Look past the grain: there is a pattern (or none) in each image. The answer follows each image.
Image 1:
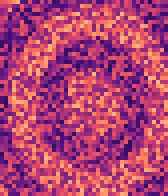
rings round one point
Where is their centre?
centre
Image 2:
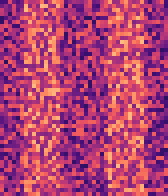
vertical stripes
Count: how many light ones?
2
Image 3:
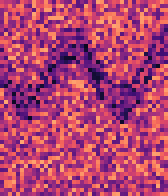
a wavy band
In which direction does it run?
left to right
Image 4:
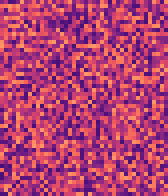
only noise
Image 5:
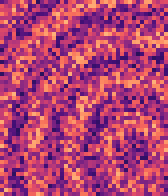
rings round one point
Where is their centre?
bottom right
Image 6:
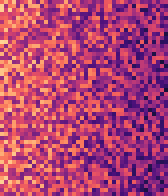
a smooth slope
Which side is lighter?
left
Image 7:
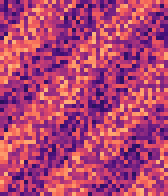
diagonal stripes
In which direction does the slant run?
bottom left to top right
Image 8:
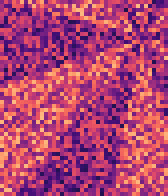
spokes from one point
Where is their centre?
top right
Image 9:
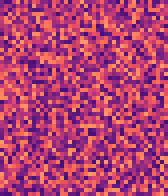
only noise
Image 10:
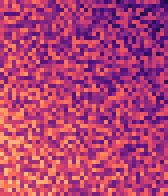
a smooth slope
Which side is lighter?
bottom left
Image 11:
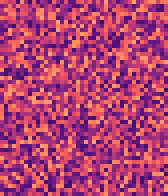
only noise
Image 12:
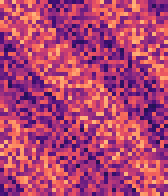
diagonal stripes
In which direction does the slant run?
top left to bottom right
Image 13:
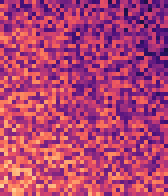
a smooth slope
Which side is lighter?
bottom left
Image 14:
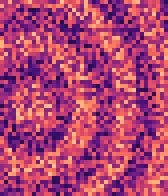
rings round one point
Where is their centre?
middle left
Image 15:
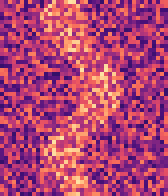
a wavy band
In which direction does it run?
top to bottom
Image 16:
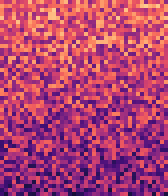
a smooth slope
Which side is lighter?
top
